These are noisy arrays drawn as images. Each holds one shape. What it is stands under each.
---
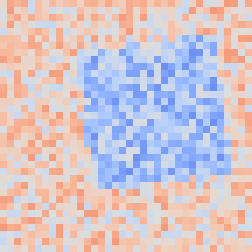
square
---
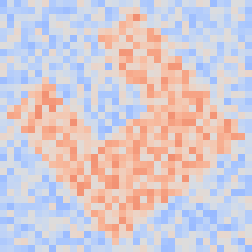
square with a notch
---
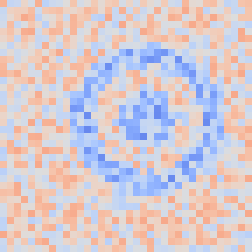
bullseye
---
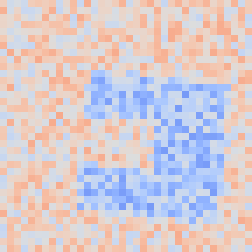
square with a notch
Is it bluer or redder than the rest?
bluer
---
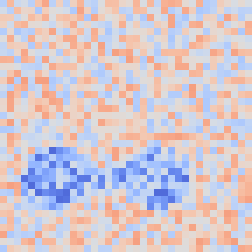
dumbbell
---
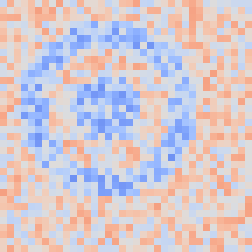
bullseye
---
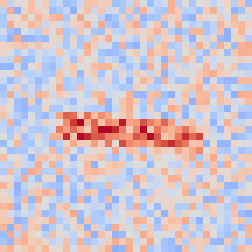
bar
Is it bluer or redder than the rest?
redder
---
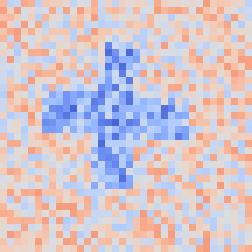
cross
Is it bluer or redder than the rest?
bluer
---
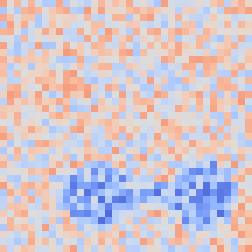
dumbbell
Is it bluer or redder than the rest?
bluer
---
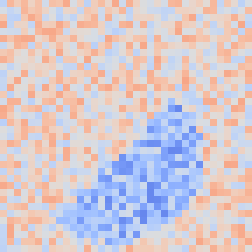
half disc
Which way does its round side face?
down and right
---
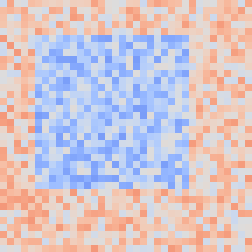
square
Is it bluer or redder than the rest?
bluer
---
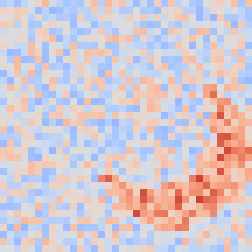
crescent
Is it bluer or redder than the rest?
redder
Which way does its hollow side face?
up and left
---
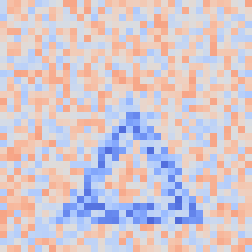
triangle frame
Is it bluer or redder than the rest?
bluer
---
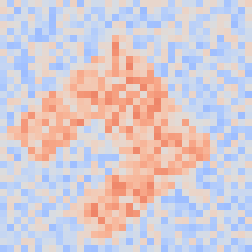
square with a notch
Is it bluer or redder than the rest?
redder
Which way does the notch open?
down and left
